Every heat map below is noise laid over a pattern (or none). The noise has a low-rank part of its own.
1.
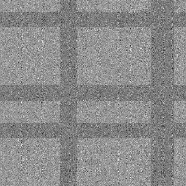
bands of rows crossing bands of columns
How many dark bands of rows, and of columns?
3 and 2
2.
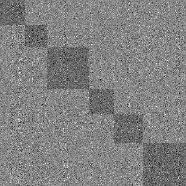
blocks along the diagonal
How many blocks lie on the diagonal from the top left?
6
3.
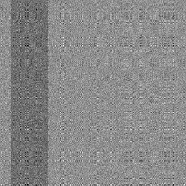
one band of columns
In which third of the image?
left
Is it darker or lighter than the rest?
darker
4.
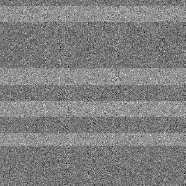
bands of rows
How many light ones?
4
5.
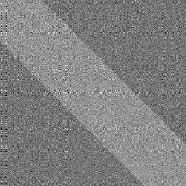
a diagonal band
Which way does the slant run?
top left to bottom right
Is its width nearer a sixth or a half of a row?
a half
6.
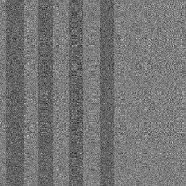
bands of columns
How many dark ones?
4
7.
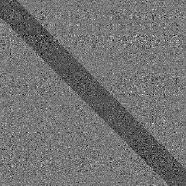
a diagonal band
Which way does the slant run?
top left to bottom right
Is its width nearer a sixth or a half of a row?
a sixth
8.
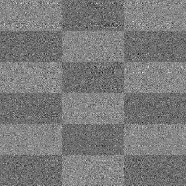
a checkerboard
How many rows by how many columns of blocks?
6 by 3
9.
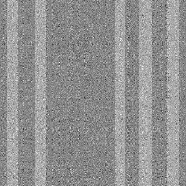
bands of columns
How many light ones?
5
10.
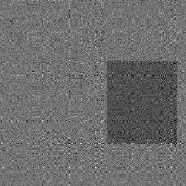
one block
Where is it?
middle right
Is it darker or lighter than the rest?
darker
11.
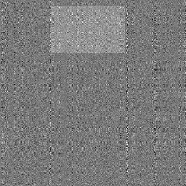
one block
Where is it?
top middle
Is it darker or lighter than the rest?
lighter
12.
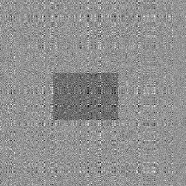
one block
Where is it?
centre
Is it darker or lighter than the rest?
darker
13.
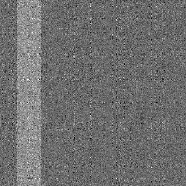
one band of columns
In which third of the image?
left
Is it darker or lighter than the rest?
lighter
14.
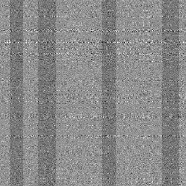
bands of columns
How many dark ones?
4
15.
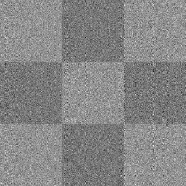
a checkerboard
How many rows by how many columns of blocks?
3 by 3
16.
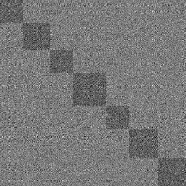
blocks along the diagonal
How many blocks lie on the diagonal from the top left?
7
